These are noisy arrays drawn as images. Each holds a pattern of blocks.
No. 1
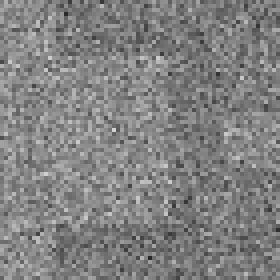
top and bottom mirror each other
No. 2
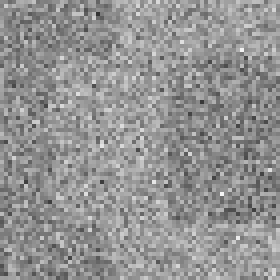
top and bottom mirror each other
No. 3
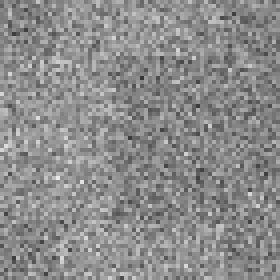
top and bottom mirror each other
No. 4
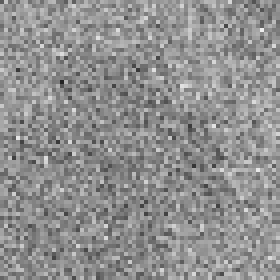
mirrored about the diagonal from the bottom left
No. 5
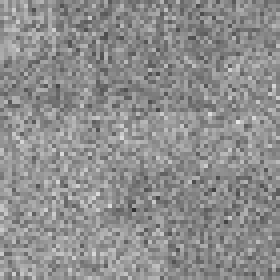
no symmetry
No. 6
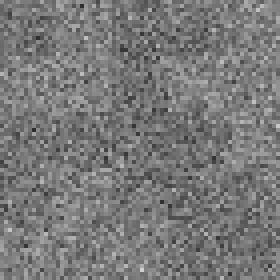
mirrored about the diagonal from the top left
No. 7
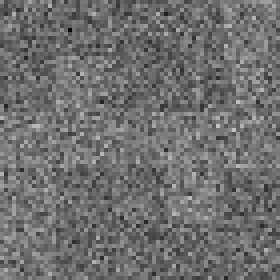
the same after a half turn
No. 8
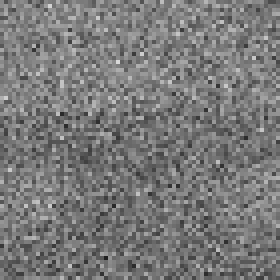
left and right mirror each other
